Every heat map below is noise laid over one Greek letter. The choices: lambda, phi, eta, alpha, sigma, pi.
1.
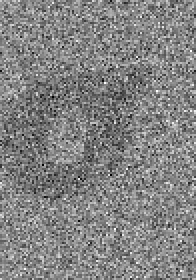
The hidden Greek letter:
sigma
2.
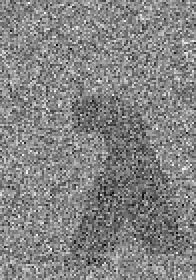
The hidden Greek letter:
lambda
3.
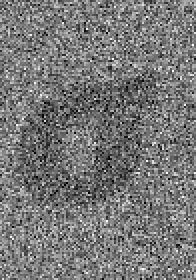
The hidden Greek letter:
sigma
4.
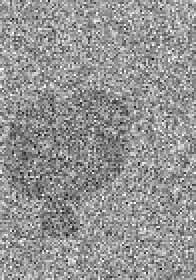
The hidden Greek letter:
phi
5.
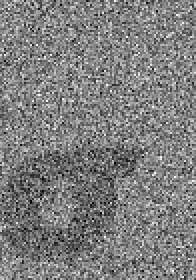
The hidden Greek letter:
sigma
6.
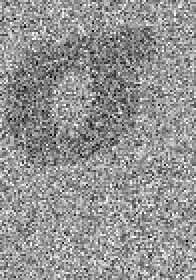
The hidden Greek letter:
sigma
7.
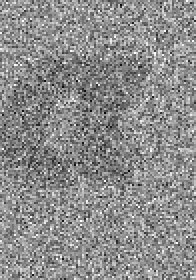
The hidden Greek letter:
alpha
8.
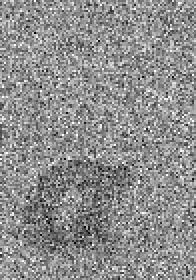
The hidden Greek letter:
alpha
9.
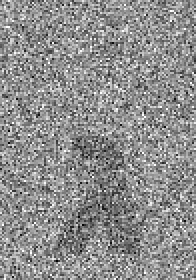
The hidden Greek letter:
lambda
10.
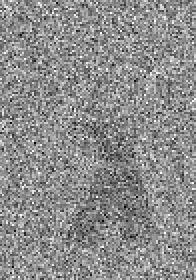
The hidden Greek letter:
lambda
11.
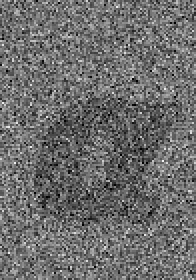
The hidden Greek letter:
alpha
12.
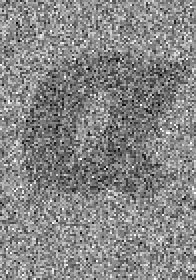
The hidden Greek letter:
alpha
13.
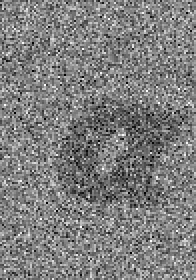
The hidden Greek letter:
alpha
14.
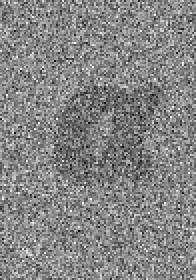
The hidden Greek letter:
alpha
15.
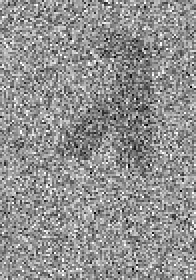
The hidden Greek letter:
lambda
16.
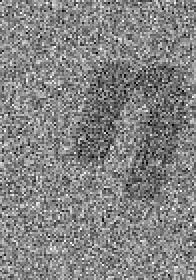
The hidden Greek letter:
eta
